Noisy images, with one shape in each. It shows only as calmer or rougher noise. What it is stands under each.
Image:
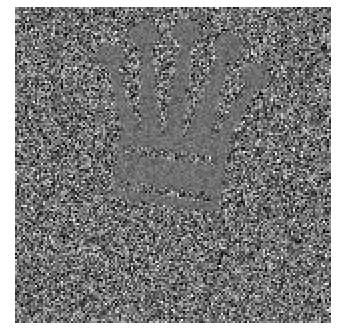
calm chess queen
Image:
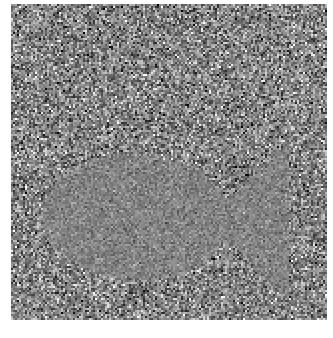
calm fish
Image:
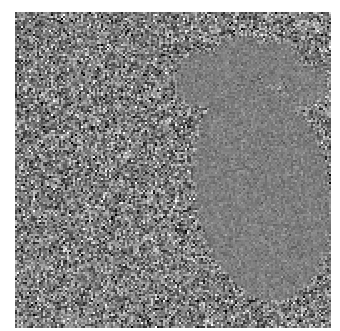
calm footprint
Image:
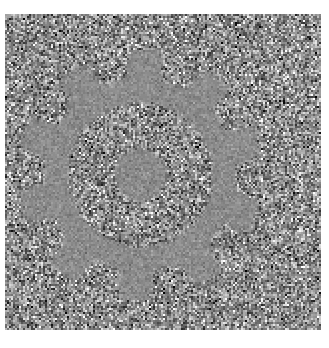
calm gear
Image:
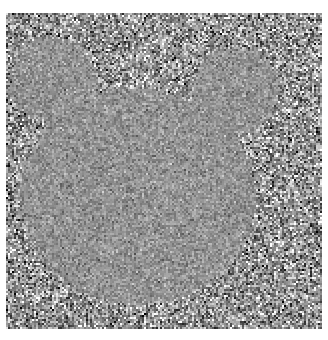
calm bear's head
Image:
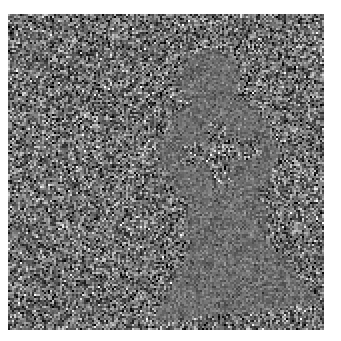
calm chess bishop
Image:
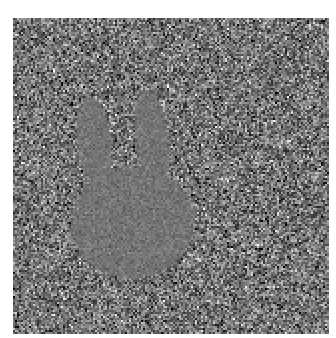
calm rabbit's head
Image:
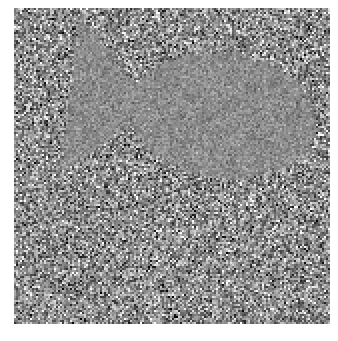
calm fish
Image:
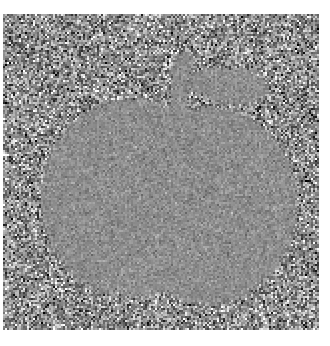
calm apple
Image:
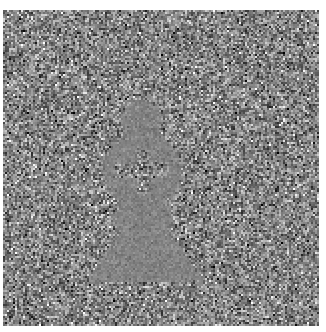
calm chess bishop
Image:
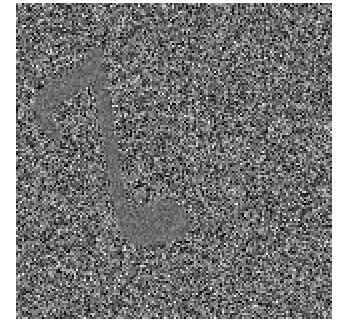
calm musical note
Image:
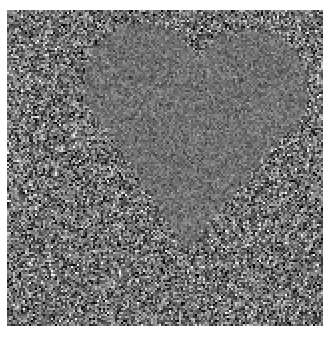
calm heart
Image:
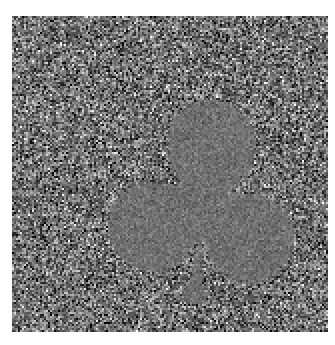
calm club
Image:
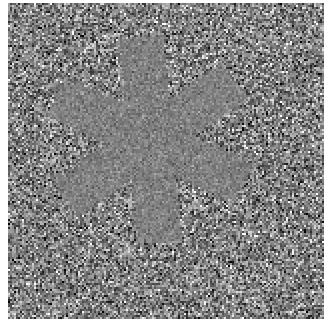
calm asterisk
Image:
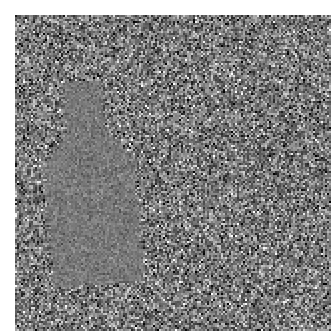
calm bottle
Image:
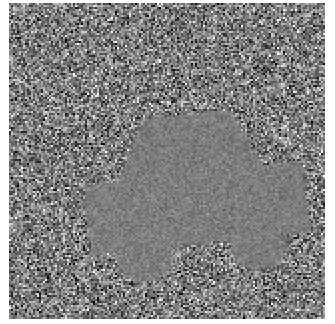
calm car
